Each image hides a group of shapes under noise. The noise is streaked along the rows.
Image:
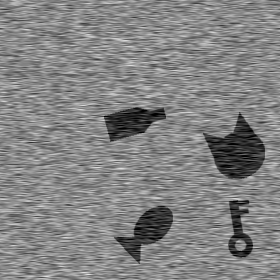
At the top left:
nothing
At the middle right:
cat's head
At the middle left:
nothing
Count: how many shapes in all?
4
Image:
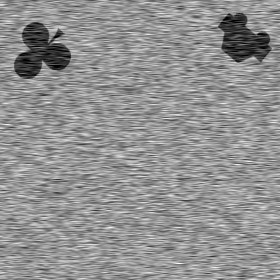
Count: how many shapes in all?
2
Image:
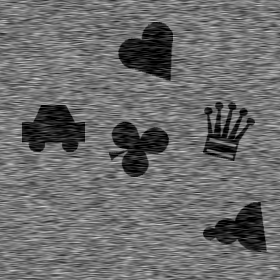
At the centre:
club
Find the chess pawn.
bottom right
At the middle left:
car
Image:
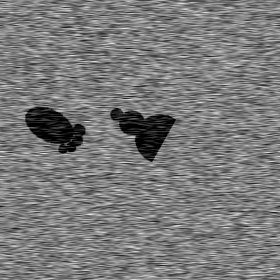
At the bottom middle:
nothing
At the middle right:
nothing
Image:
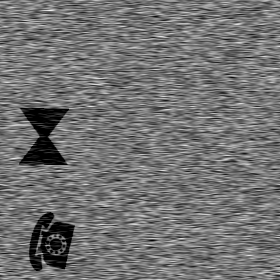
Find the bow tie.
middle left
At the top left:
nothing
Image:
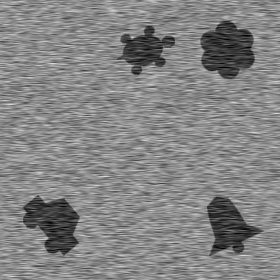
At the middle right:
nothing
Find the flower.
top right
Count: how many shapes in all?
4
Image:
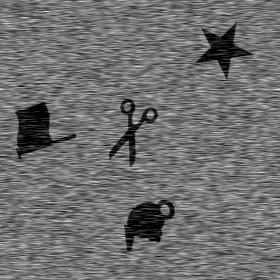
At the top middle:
nothing
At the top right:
star
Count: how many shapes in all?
4
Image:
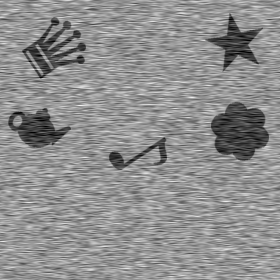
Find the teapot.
middle left
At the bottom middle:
nothing
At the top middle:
nothing
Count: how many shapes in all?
5
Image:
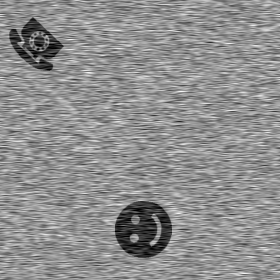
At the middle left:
nothing
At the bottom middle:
smiling face
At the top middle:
nothing
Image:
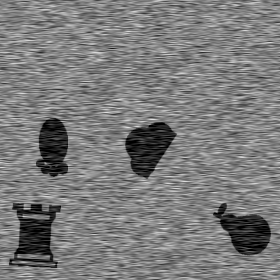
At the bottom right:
pear
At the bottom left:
chess rook
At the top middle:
nothing
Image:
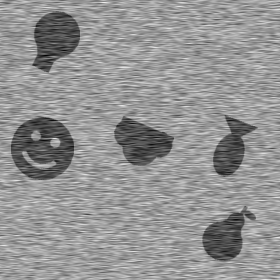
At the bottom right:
pear
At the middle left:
smiling face
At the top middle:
nothing
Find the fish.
middle right
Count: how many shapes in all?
5
